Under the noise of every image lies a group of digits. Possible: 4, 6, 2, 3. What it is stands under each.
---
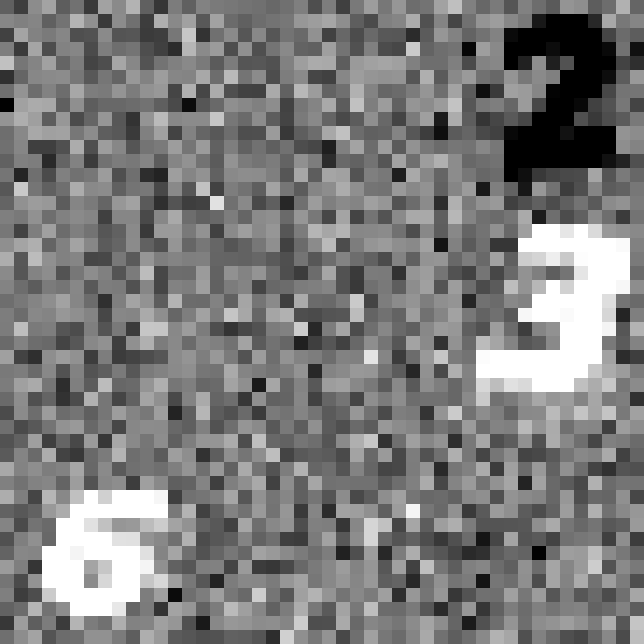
top right: dark 2; middle right: light 3; bottom left: light 6
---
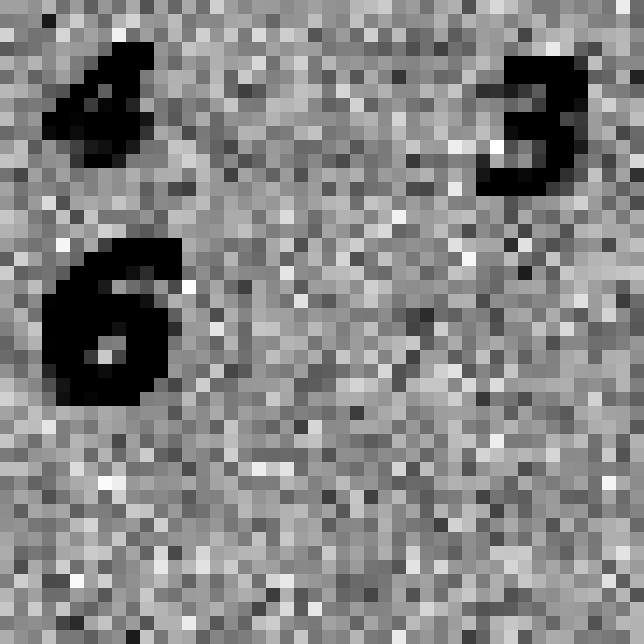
top left: dark 4; top right: dark 3; middle left: dark 6
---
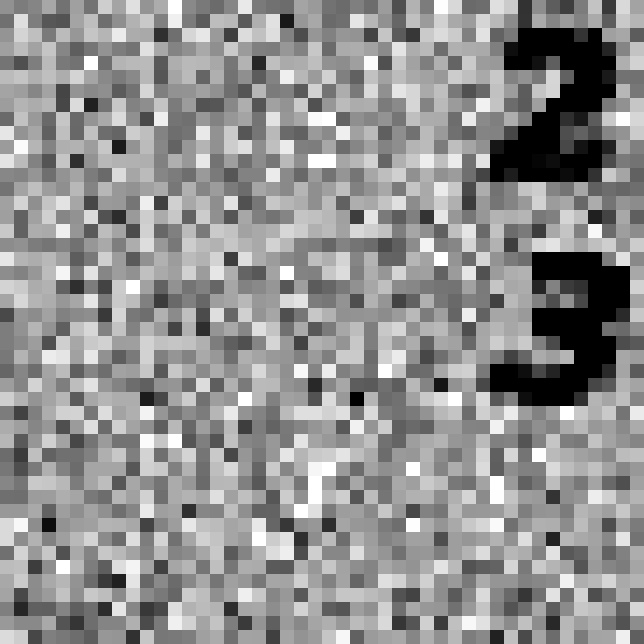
top right: dark 2; middle right: dark 3
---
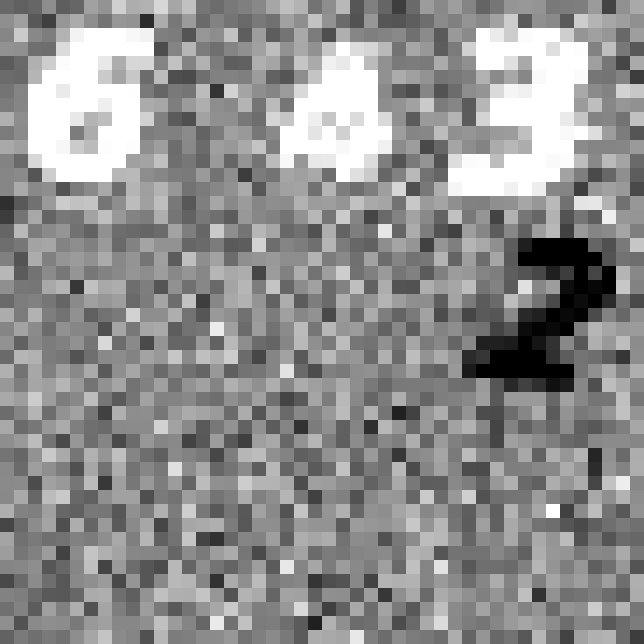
top left: light 6; top middle: light 4; top right: light 3; middle right: dark 2
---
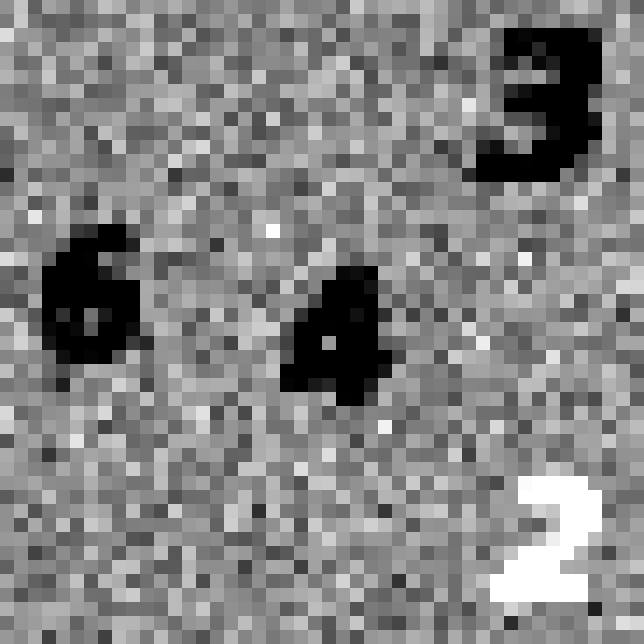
top right: dark 3; middle left: dark 6; centre: dark 4; bottom right: light 2
